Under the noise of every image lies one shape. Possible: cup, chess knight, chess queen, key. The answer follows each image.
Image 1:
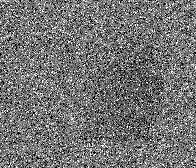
chess knight
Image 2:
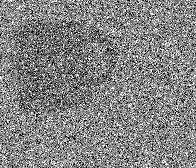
cup
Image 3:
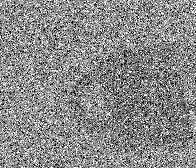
cup
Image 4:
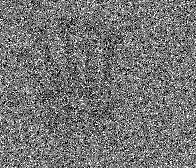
chess queen
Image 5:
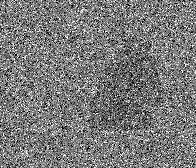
chess knight
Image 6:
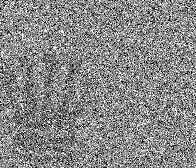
chess queen
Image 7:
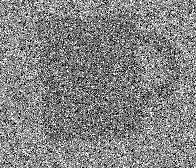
cup
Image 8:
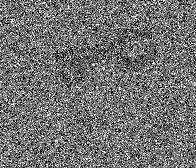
key
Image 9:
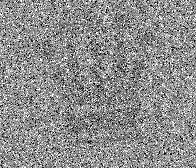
chess queen
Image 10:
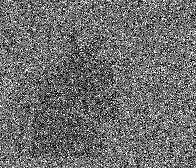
chess knight
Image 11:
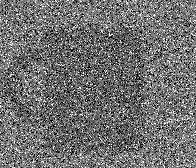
cup
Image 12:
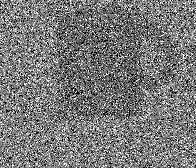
cup
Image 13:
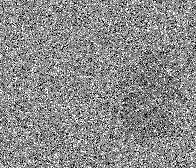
chess knight
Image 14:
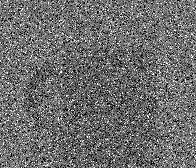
cup
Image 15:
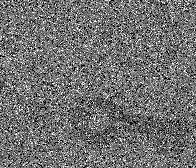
key
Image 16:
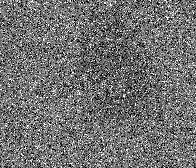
chess knight
